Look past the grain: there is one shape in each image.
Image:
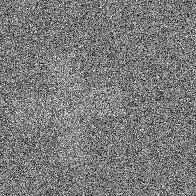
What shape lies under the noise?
cross
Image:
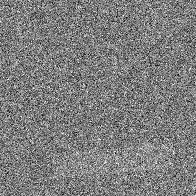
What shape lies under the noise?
bar
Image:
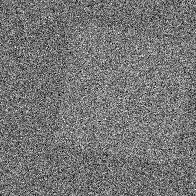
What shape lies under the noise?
square
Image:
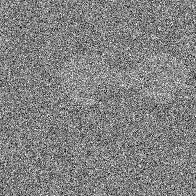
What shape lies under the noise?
dumbbell
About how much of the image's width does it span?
two thirds
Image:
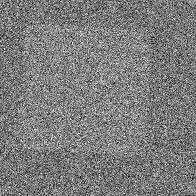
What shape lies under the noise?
square
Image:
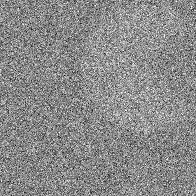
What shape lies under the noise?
disc with a wedge cut out
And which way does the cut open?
right
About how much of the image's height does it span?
two thirds
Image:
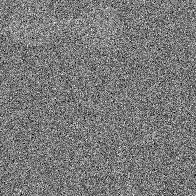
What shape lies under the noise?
dumbbell
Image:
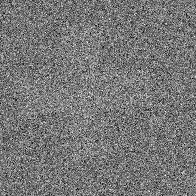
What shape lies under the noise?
cross
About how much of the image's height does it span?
two thirds
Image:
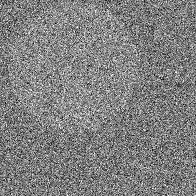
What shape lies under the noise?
disc
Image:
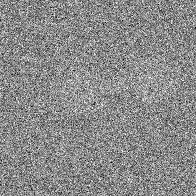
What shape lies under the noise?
dumbbell
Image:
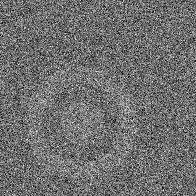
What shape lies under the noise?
bullseye
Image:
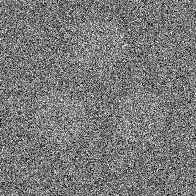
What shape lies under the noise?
three dots
